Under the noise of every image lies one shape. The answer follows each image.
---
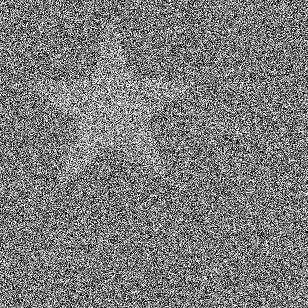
star
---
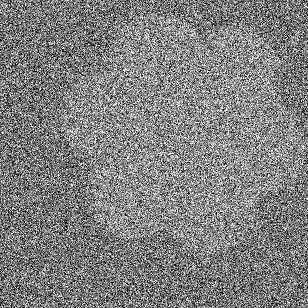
flower
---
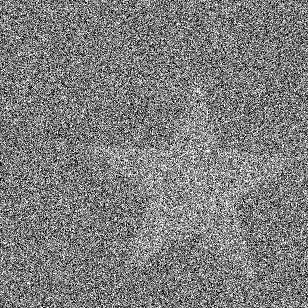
star
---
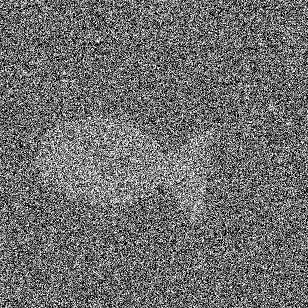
fish
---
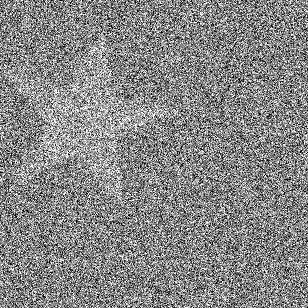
star
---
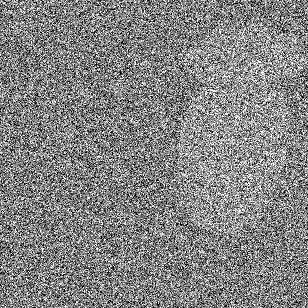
footprint
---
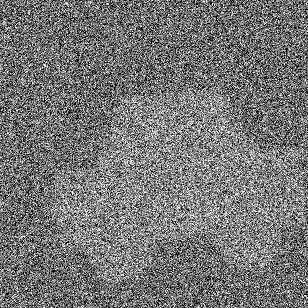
car
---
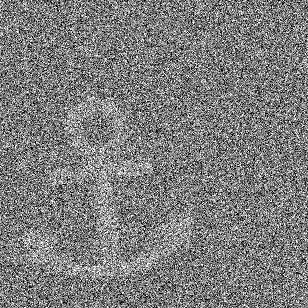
anchor
